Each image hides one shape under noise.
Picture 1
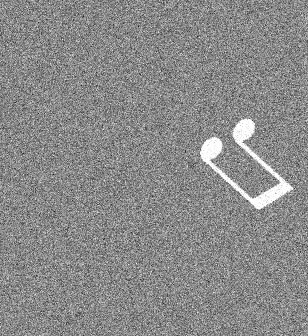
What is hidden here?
light pair of musical notes, middle right
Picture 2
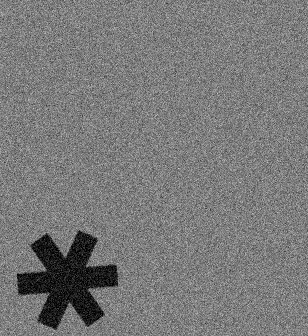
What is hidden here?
dark asterisk, bottom left
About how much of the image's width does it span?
a third
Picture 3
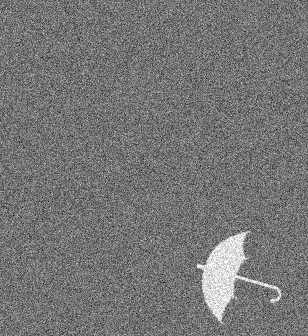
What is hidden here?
light umbrella, bottom right
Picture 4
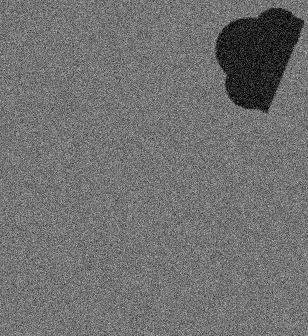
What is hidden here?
dark cloud, top right
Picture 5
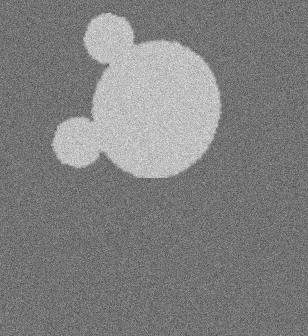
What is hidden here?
light bear's head
